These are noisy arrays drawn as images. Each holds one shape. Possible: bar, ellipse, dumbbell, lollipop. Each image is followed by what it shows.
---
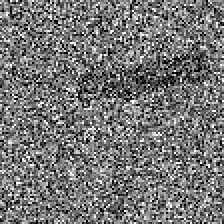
dark bar
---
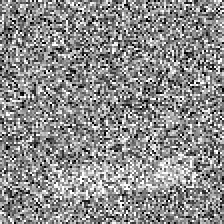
light bar
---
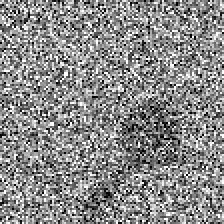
dark lollipop
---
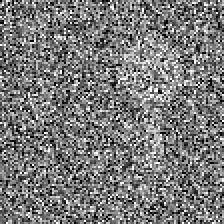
light lollipop
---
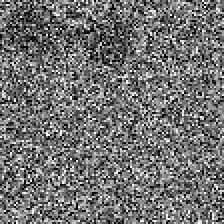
dark dumbbell
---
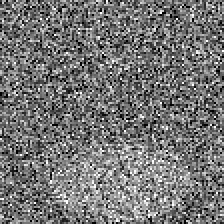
light ellipse
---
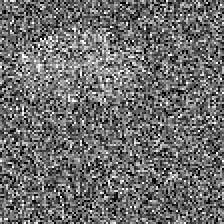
light ellipse
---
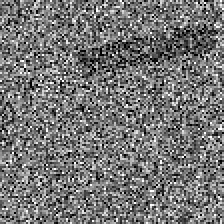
dark bar
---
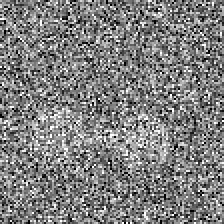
light dumbbell
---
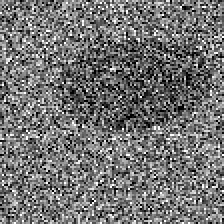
dark ellipse
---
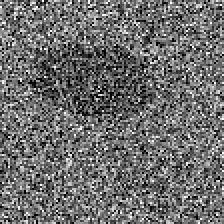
dark ellipse
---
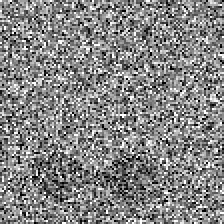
dark dumbbell
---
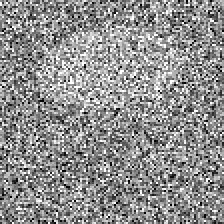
light ellipse
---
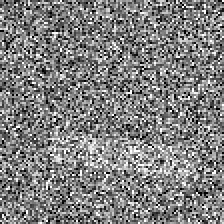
light bar
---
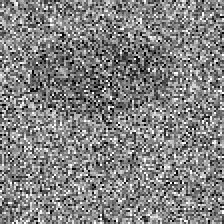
dark ellipse
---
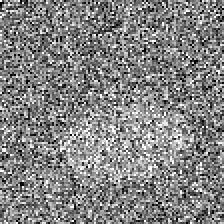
light ellipse
